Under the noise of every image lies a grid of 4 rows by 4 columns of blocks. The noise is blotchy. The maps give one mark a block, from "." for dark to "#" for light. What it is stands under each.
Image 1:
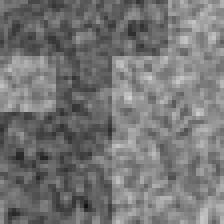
. . . #
# . # #
. . # #
. . # #
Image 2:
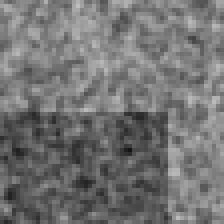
# # # #
# # # #
. . . #
. . . #
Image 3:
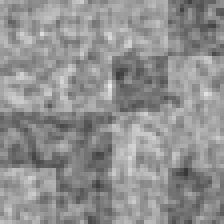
# # # .
# # . #
. . # #
# . # .
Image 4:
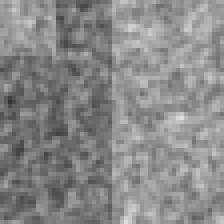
# . # #
. . # #
. . # #
. . # #
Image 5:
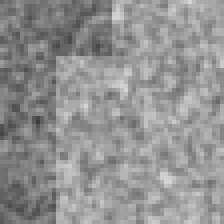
. . # #
. # # #
. # # #
. # # #
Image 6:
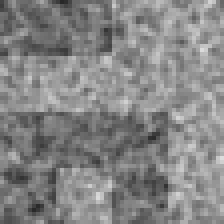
. . # #
# # # #
. . . #
. # . #
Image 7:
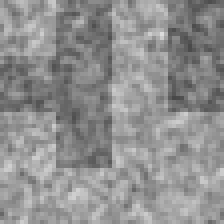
# . # .
. . # .
# . # #
# # # #
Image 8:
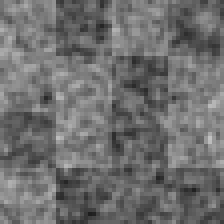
# . # .
# # . #
. # . #
# . . .
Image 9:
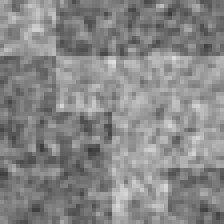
# . . .
. # # #
. . # #
. . # .
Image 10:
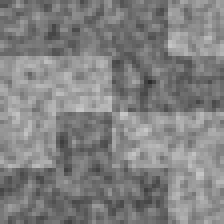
. . . #
# # . .
# . # #
. . . #
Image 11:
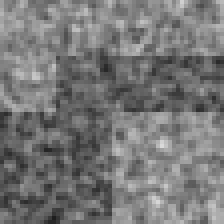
# # # #
# . . .
. . # #
. . # #
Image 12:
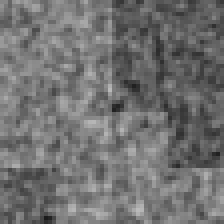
# # . .
# # . .
# # # .
. # # #
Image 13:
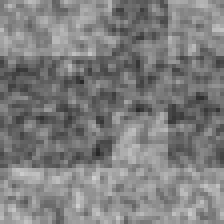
# # . #
. . . .
. . # .
# # # #
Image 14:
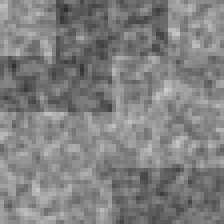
# . . #
. . # #
# # # #
# # . .
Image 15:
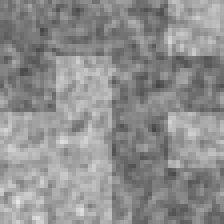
. . . #
. # . .
# # . #
# # . .
